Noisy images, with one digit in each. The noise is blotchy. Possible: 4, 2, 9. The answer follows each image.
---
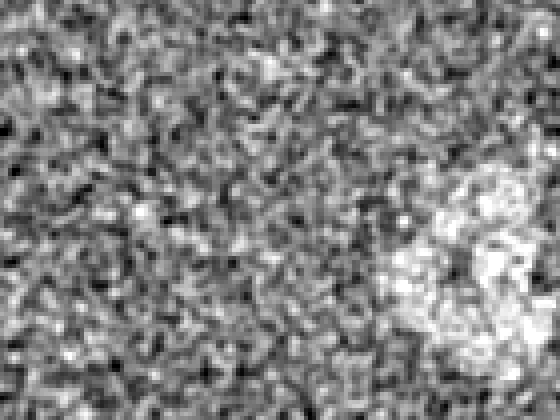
4
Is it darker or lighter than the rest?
lighter
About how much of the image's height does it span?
half
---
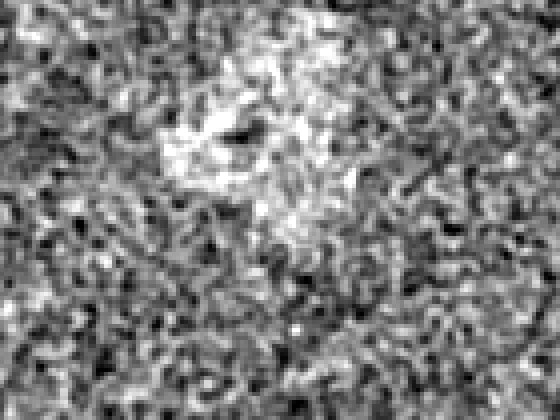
4
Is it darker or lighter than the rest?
lighter
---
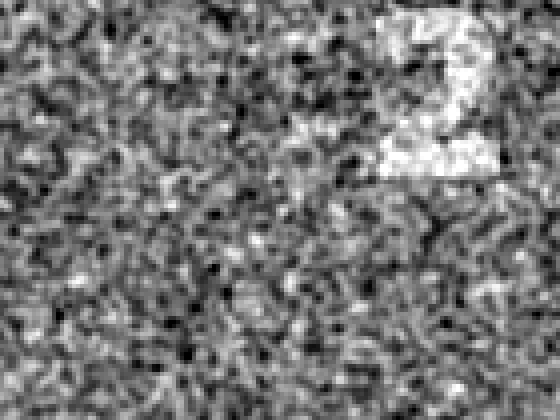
2
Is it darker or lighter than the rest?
lighter
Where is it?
top right
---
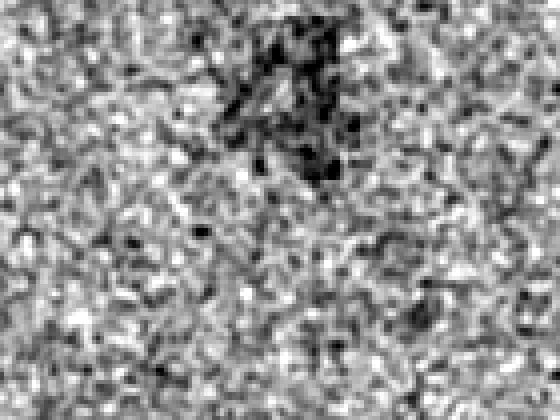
4
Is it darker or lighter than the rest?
darker
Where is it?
top middle
